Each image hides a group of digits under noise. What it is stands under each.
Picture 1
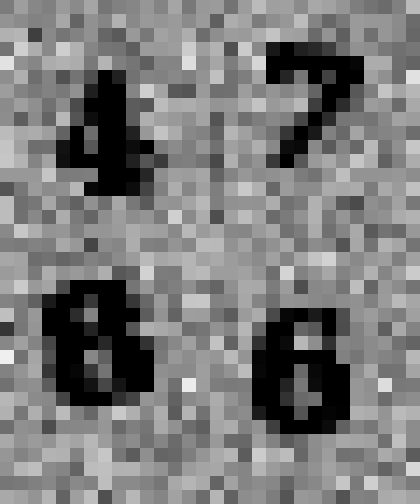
top left: 4; top right: 7; bottom left: 8; bottom right: 6
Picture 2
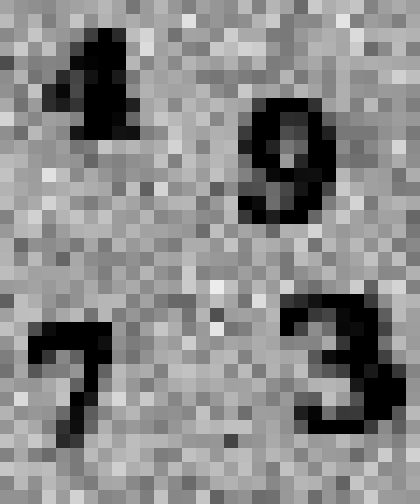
top left: 4; top right: 9; bottom left: 7; bottom right: 3
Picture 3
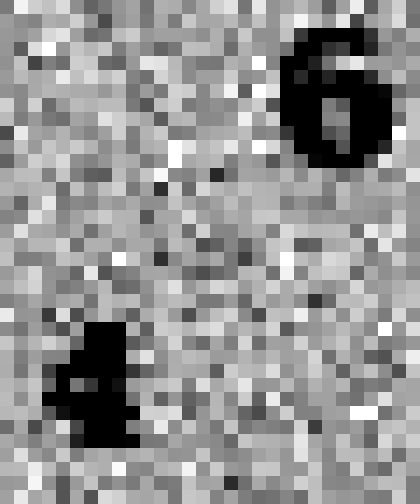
top right: 6; bottom left: 4
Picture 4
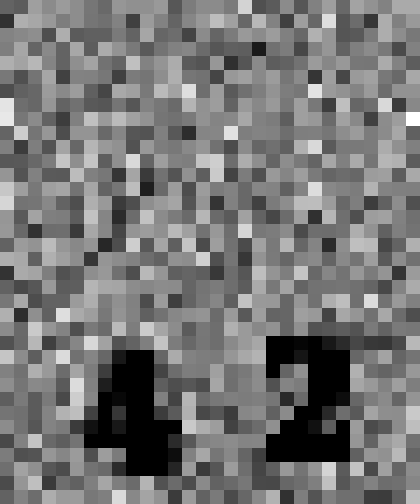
bottom left: 4; bottom right: 2
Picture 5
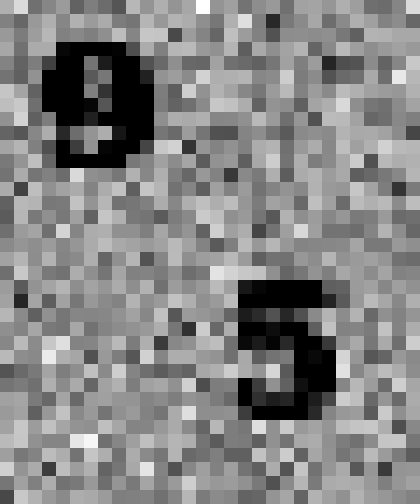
top left: 9; bottom right: 5
